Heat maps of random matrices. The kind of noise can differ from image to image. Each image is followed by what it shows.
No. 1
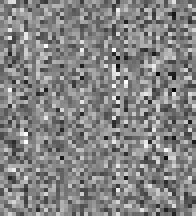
columns of uneven size
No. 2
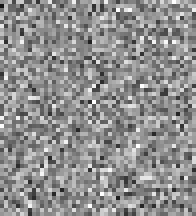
low rank plus noise
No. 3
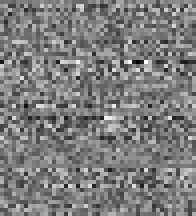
rows of uneven size
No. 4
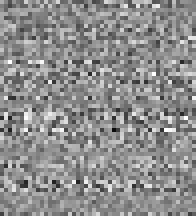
rows of uneven size
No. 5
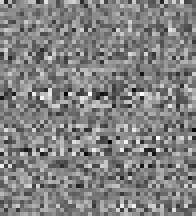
rows of uneven size
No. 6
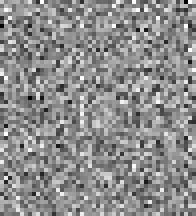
low rank plus noise
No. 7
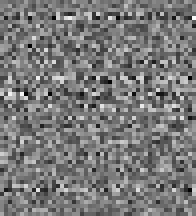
rows of uneven size
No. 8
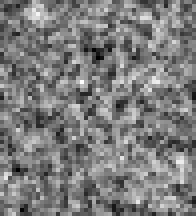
blotchy
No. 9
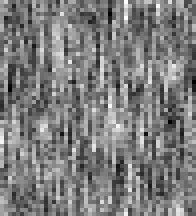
streaked along the columns
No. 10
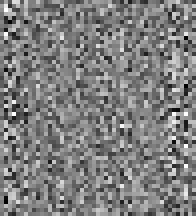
columns of uneven size
